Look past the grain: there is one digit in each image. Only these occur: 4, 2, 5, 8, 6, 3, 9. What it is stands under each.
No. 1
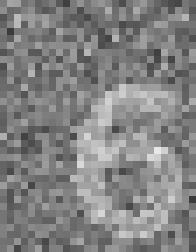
6
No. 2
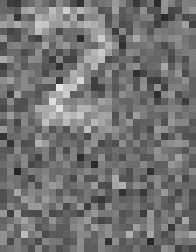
2
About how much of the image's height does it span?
half
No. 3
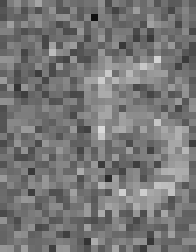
5
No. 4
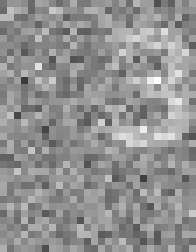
3
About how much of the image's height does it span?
half
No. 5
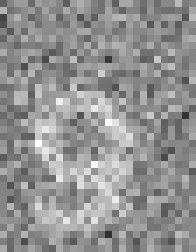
9
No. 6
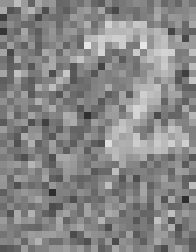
2
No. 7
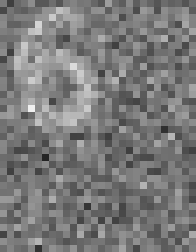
6
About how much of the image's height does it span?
half
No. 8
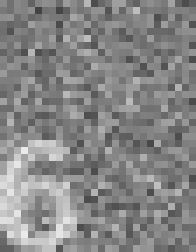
6
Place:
bottom left
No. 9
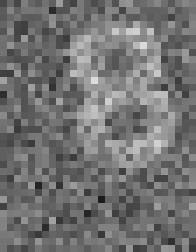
8
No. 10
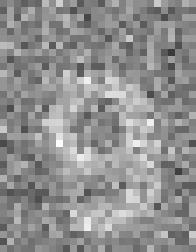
9
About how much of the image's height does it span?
two thirds
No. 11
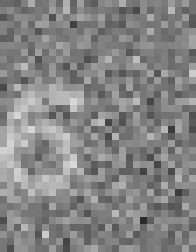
6
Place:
middle left
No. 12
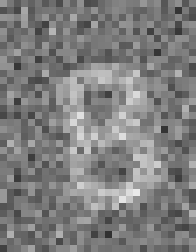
8
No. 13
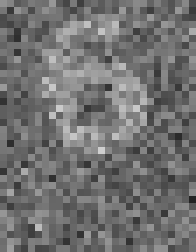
6
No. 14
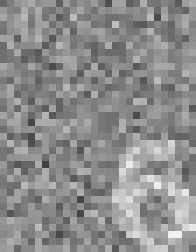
6
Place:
bottom right
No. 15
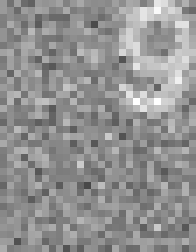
9
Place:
top right
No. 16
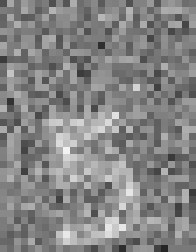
5
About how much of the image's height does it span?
half
